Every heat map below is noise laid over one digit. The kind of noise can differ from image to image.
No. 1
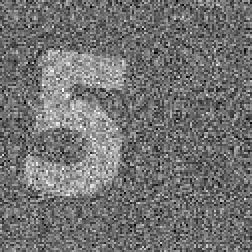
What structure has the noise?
low rank plus noise
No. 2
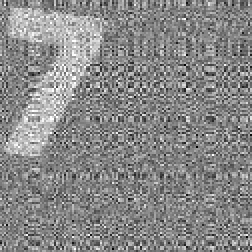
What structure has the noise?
low rank plus noise
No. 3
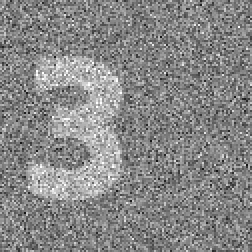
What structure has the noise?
independent entries
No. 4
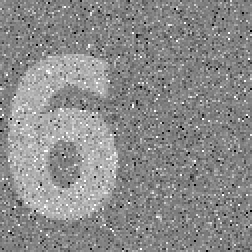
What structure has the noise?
heavy tails
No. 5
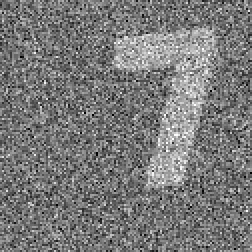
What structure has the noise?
independent entries
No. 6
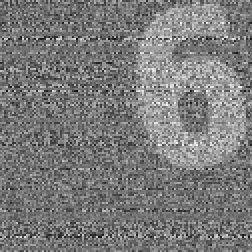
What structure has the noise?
rows of uneven size
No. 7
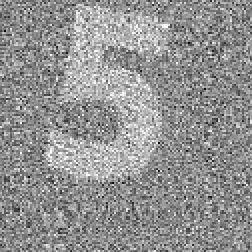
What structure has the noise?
low rank plus noise
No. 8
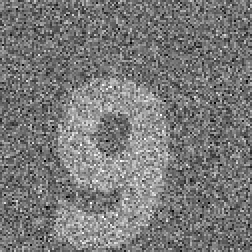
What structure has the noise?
independent entries
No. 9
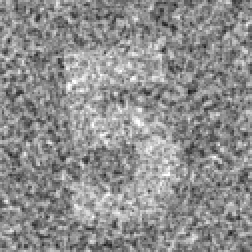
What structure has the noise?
blotchy
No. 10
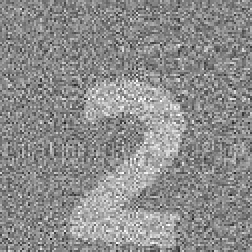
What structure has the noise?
low rank plus noise
